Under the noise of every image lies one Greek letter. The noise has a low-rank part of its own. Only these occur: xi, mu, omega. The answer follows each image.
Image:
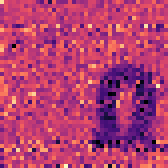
omega
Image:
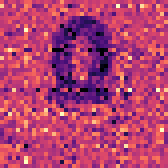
omega
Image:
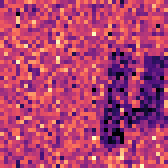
mu
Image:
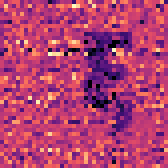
xi
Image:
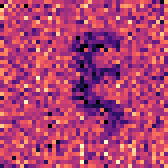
xi
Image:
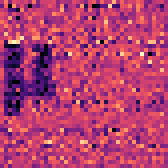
mu
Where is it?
middle left
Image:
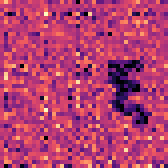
xi
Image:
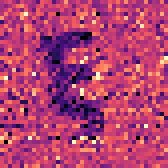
xi
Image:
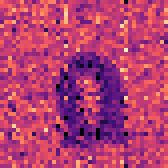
omega
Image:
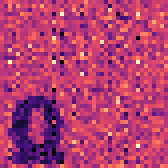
omega
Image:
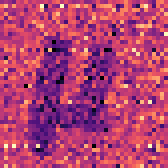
mu
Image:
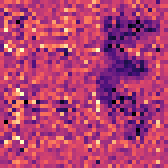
xi
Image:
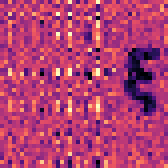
xi
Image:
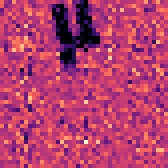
mu
